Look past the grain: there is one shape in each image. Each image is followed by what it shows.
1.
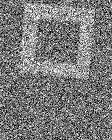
square frame
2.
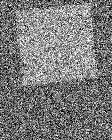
square
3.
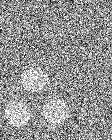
three dots
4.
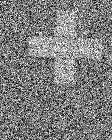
cross
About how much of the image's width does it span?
two thirds
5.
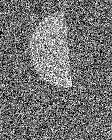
half disc
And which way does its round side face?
left
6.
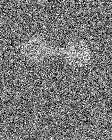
dumbbell
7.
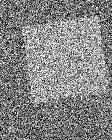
square
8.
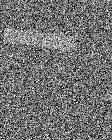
bar
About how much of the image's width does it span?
two thirds
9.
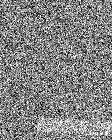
bar
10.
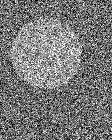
disc
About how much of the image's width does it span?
two thirds
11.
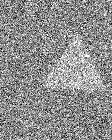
triangle
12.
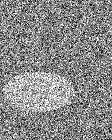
ellipse
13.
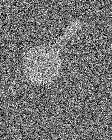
lollipop
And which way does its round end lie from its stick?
down and left
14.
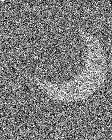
crescent
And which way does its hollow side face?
up and left
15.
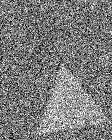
triangle
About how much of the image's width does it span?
two thirds
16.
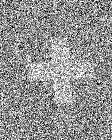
cross
